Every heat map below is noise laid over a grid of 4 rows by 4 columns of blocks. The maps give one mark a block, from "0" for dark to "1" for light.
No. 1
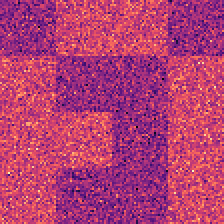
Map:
0 1 1 0
1 0 0 1
1 1 0 1
1 0 0 1
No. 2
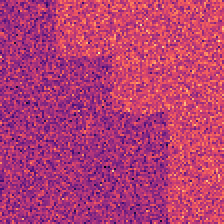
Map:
0 1 1 1
0 0 1 1
0 0 0 1
0 0 0 1
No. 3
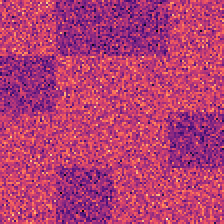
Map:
1 0 0 1
0 1 1 1
1 1 1 0
1 0 1 1
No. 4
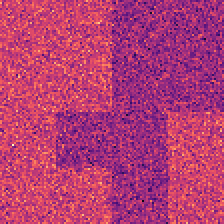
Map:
1 1 0 0
1 1 0 0
1 0 0 1
1 1 0 1
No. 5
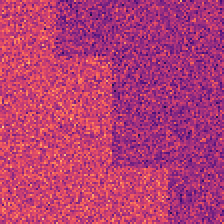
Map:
1 0 0 0
1 1 0 0
1 1 0 0
1 1 1 0
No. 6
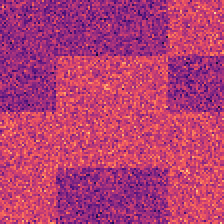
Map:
0 0 0 1
0 1 1 0
1 1 1 1
1 0 0 1
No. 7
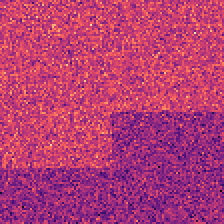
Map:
1 1 1 1
1 1 1 1
1 1 0 0
0 0 0 0
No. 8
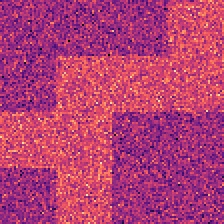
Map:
0 0 0 1
0 1 1 1
1 1 0 0
0 1 0 0
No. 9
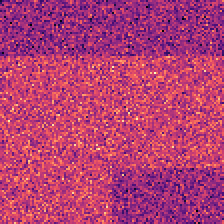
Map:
0 0 0 0
1 1 1 1
1 1 1 1
1 1 0 0
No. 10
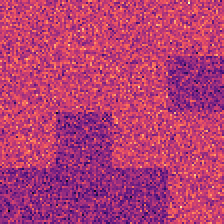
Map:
1 1 1 1
1 1 1 0
1 0 1 1
0 0 0 1
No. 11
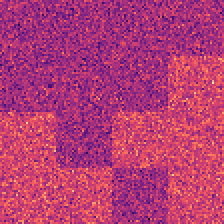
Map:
0 0 0 0
0 0 0 1
1 0 1 1
1 1 0 1
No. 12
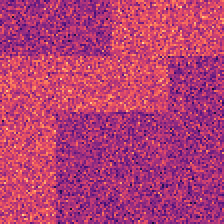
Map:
0 0 1 1
1 1 1 0
1 0 0 0
1 0 0 0
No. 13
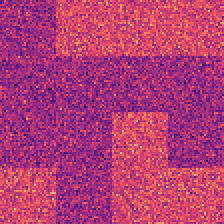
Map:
0 1 1 1
0 0 0 0
0 0 1 0
1 0 1 1
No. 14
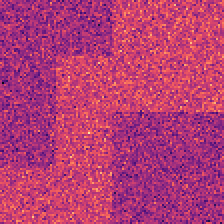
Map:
0 0 1 1
0 1 1 1
0 1 0 0
1 1 0 0
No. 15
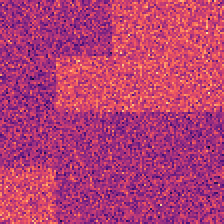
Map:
0 0 1 1
0 1 1 1
0 0 0 0
1 0 0 0
